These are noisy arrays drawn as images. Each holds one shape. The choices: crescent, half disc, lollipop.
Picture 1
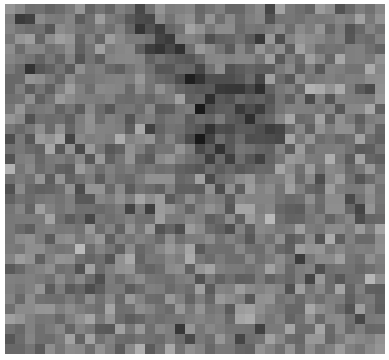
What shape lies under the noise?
lollipop
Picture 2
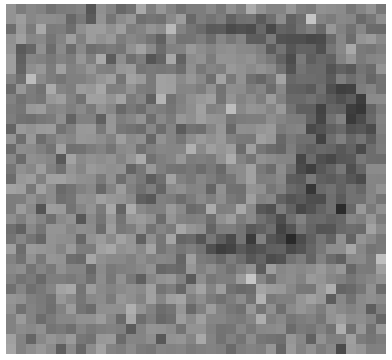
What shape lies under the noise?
crescent
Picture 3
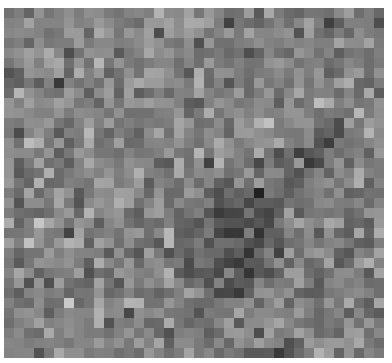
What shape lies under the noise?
lollipop
